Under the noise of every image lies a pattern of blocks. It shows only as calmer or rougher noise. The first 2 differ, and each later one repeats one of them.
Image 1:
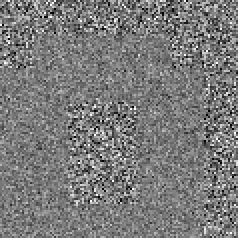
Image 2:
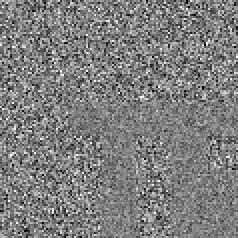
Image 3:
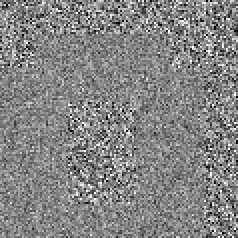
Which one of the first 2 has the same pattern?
1
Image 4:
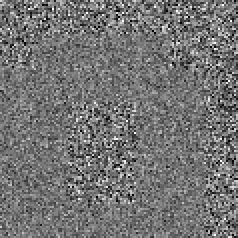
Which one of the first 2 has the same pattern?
1
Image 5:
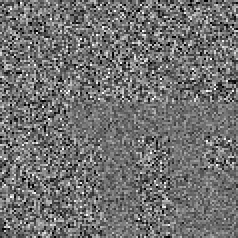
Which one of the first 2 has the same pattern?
2
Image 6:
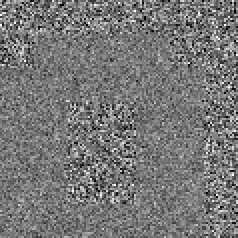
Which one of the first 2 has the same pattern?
1
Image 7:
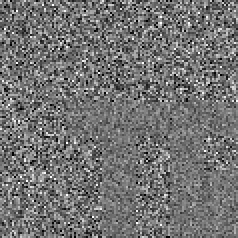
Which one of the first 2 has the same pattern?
2
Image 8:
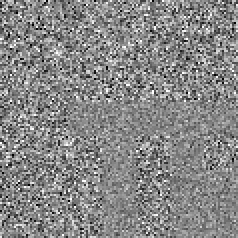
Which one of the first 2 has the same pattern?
2
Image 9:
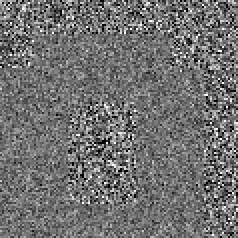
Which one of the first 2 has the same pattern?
1
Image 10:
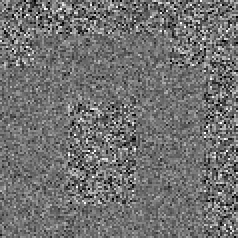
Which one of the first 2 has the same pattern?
1
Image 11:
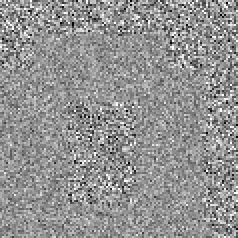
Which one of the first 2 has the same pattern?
1
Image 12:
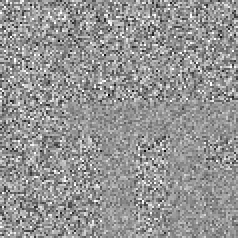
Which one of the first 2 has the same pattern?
2
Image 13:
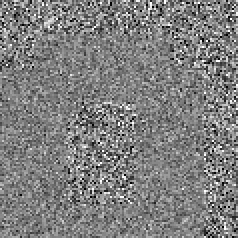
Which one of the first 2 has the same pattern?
1
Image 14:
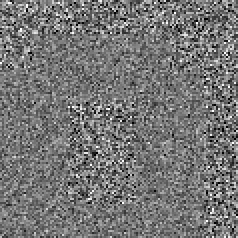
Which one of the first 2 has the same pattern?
1
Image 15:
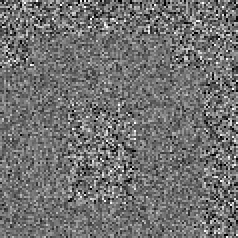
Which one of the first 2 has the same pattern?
1
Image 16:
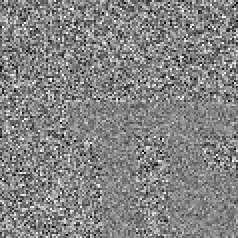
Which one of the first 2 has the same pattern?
2
